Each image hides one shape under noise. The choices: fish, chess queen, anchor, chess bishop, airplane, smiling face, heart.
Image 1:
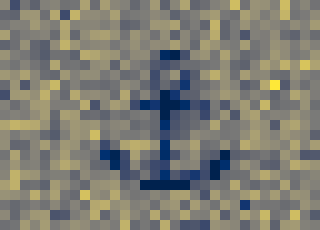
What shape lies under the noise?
anchor
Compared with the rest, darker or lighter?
darker
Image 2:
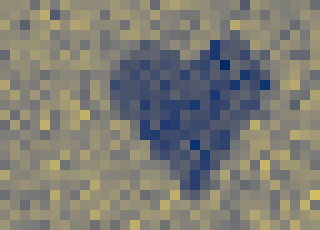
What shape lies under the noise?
heart
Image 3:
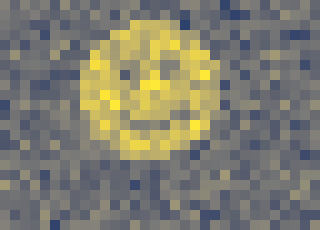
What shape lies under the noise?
smiling face
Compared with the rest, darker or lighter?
lighter
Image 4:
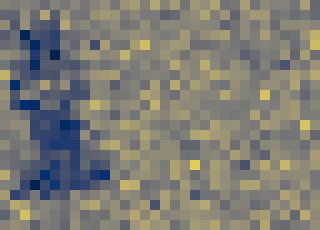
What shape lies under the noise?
chess bishop
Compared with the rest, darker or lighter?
darker
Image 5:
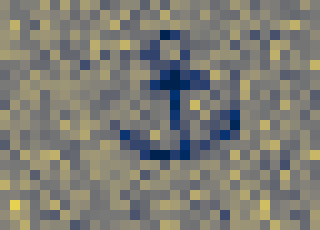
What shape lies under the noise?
anchor
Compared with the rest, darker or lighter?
darker
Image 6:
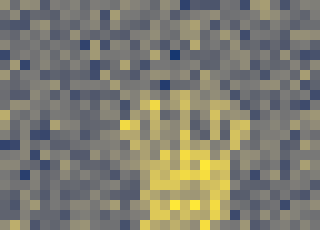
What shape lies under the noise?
chess queen
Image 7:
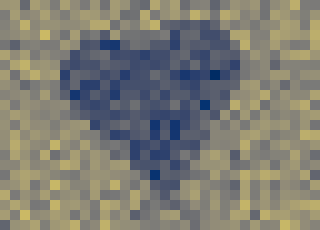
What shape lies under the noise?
heart
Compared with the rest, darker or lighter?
darker
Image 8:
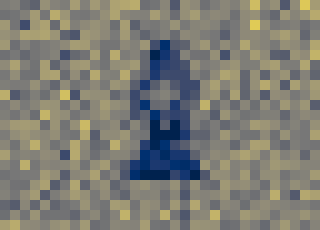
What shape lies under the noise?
chess bishop
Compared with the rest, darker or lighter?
darker
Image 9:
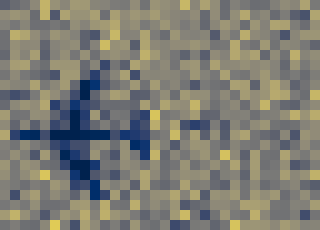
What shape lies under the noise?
airplane
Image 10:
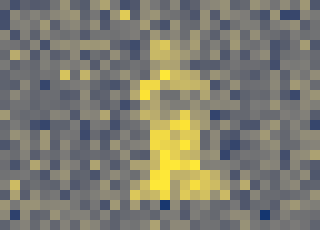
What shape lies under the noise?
chess bishop
